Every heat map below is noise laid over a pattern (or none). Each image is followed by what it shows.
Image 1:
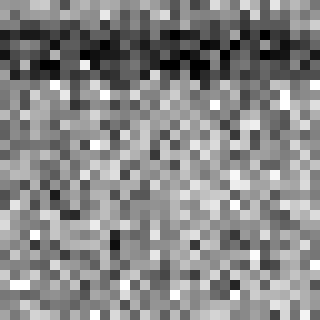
one horizontal stripe
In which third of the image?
top
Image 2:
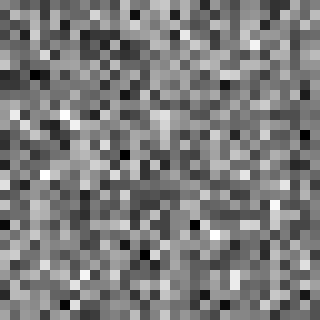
only noise
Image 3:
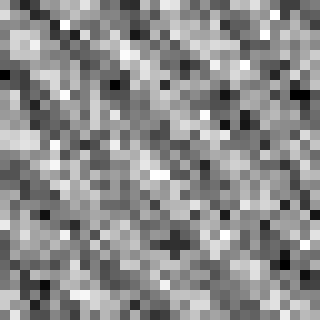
diagonal stripes
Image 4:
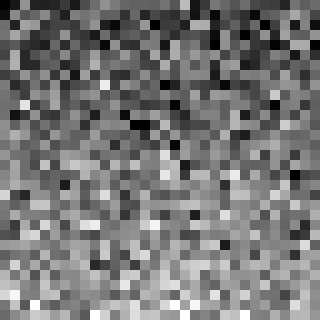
a smooth slope
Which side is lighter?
bottom
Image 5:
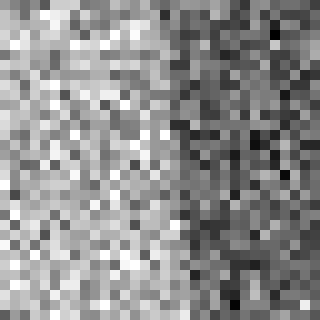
a sharp edge
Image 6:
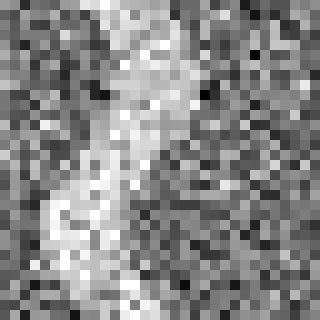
a wavy band
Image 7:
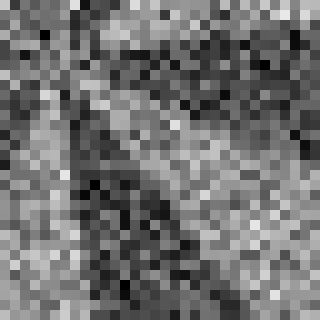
spokes from one point
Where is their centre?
top left
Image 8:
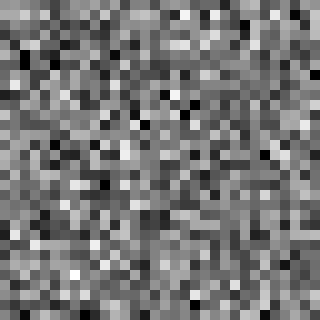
only noise
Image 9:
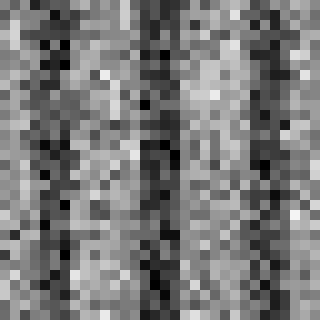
vertical stripes
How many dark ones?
3
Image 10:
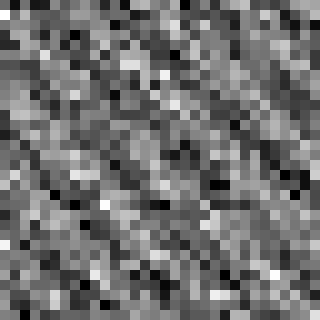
diagonal stripes
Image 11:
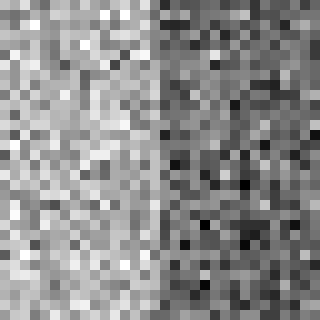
a sharp edge
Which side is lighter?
left
